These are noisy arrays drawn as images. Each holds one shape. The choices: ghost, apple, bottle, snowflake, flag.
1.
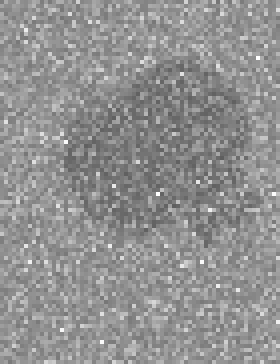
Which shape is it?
apple
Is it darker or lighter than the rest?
darker
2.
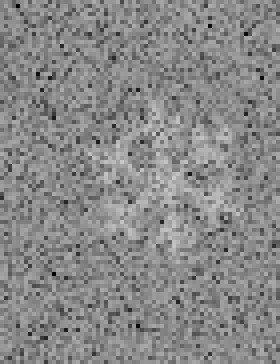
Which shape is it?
snowflake
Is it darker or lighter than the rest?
lighter
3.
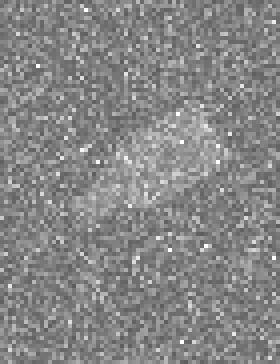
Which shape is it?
bottle
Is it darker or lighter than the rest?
lighter
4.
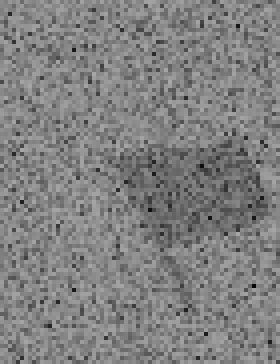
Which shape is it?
flag
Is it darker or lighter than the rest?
darker
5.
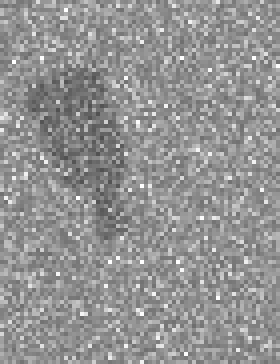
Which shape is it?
bottle
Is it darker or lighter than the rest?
darker
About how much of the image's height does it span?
half
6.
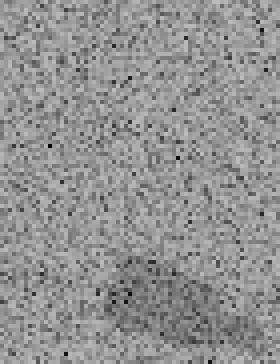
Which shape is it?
bottle
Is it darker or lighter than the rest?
darker
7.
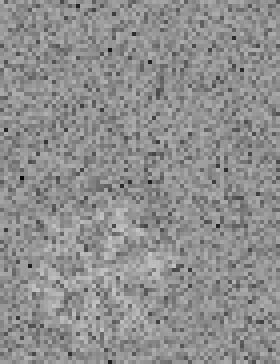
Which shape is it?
snowflake
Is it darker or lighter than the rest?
lighter
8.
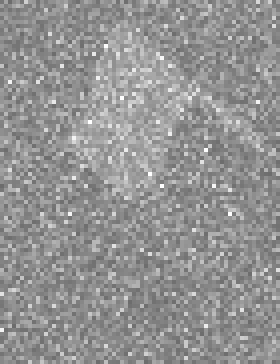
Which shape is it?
flag
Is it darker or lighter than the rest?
lighter
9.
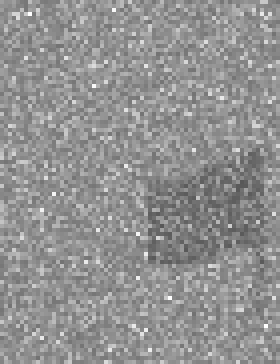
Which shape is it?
flag
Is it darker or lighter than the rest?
darker
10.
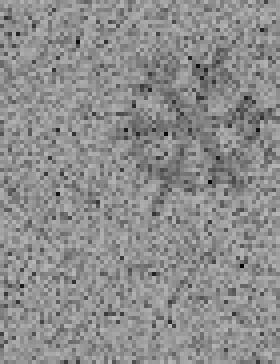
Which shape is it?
snowflake
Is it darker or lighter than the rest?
darker
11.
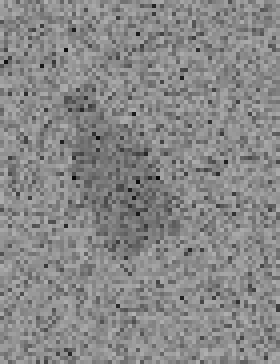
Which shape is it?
bottle
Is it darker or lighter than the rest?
darker
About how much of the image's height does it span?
half
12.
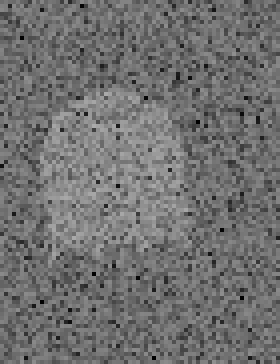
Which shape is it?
ghost
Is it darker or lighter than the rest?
lighter
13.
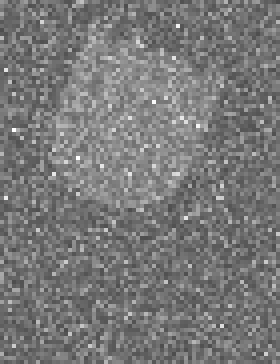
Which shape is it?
ghost
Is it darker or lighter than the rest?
lighter
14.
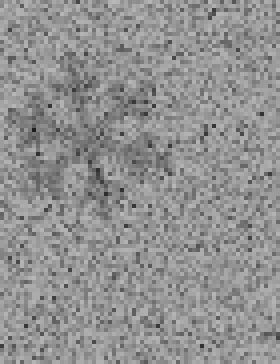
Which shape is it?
snowflake
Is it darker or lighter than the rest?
darker
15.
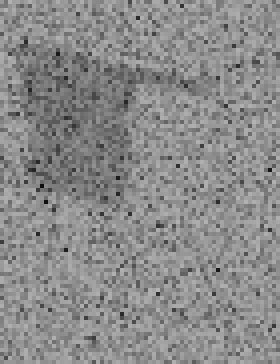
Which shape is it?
flag
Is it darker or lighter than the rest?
darker
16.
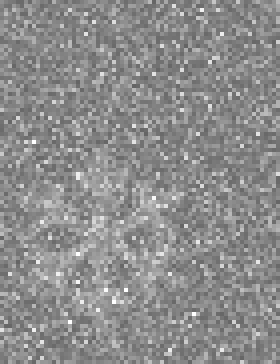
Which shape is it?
snowflake
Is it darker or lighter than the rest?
lighter
